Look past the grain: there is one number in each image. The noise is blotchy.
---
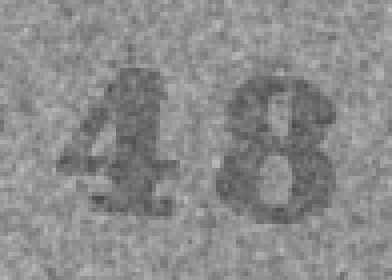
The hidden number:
48
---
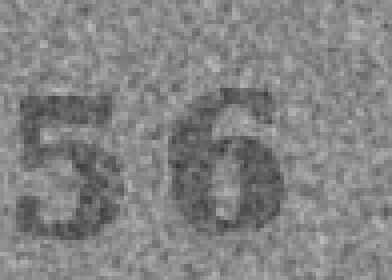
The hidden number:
56
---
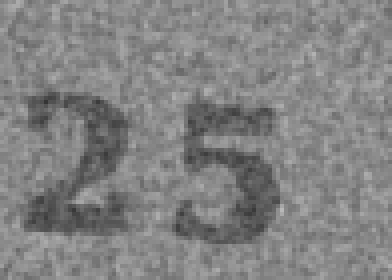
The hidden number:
25
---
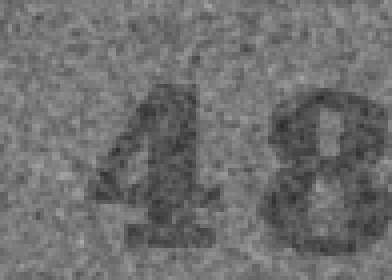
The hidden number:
48
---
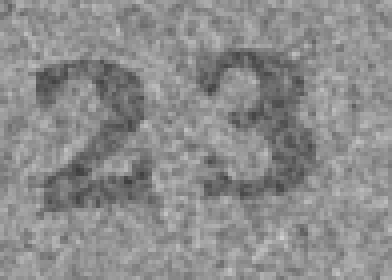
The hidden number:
23
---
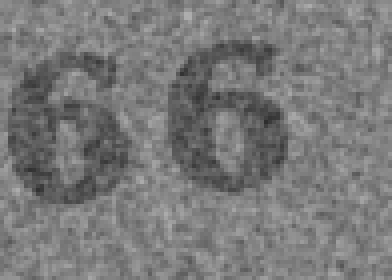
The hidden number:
66
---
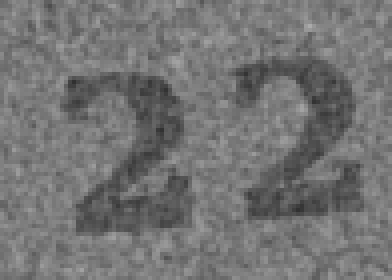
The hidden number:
22
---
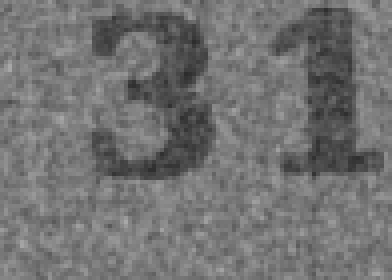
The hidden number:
31
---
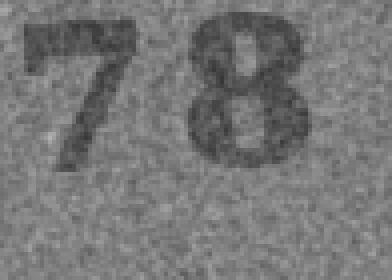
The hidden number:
78
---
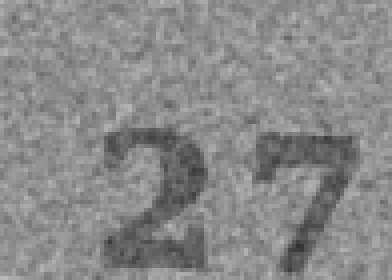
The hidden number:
27
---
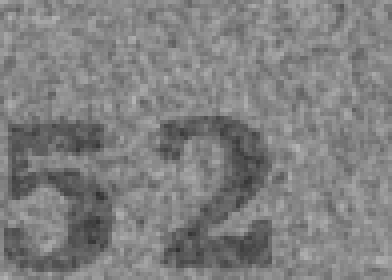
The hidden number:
52
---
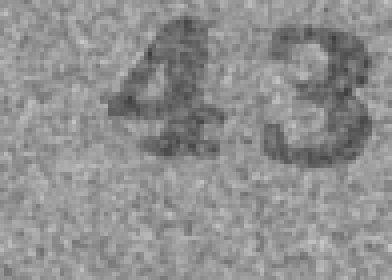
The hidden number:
43
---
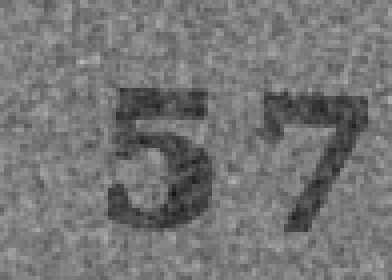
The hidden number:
57
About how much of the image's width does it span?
two thirds
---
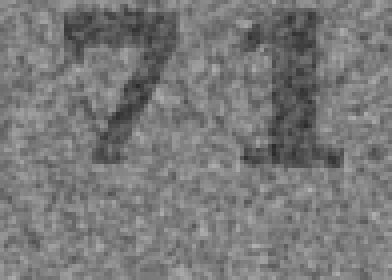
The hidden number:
71
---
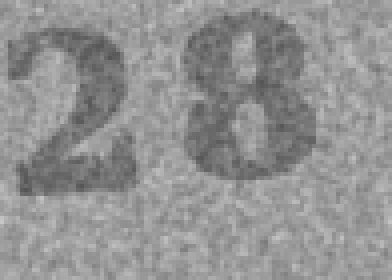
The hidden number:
28
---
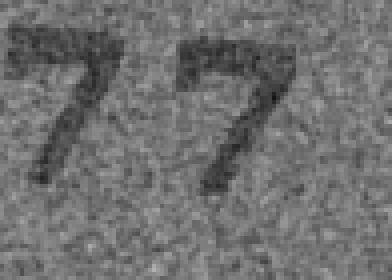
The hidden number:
77
